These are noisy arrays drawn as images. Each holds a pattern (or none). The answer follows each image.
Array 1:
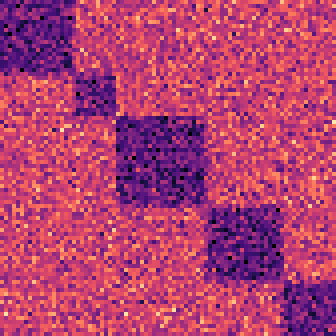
blocks along the diagonal
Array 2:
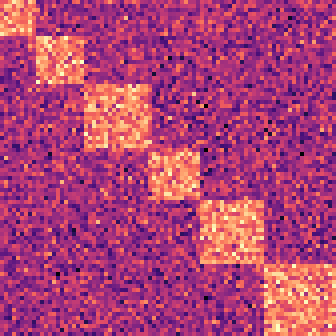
blocks along the diagonal
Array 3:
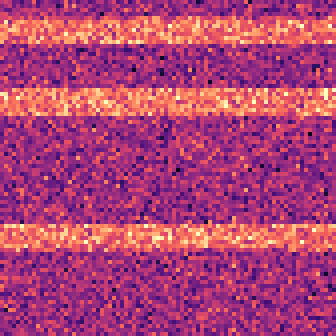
bands of rows
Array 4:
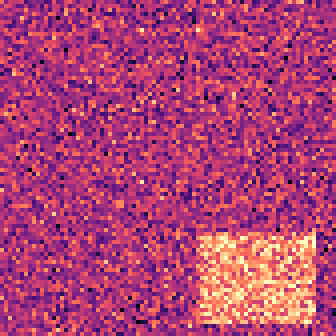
one block
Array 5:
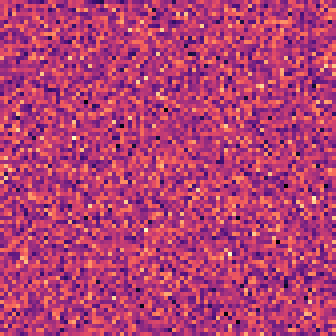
only noise
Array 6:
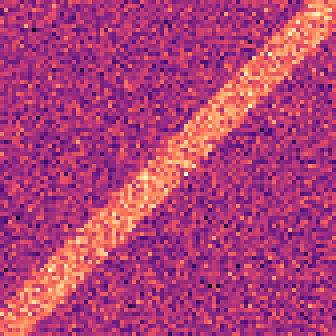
a diagonal band
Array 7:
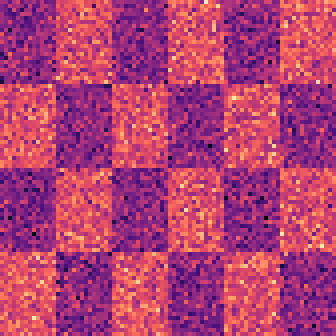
a checkerboard
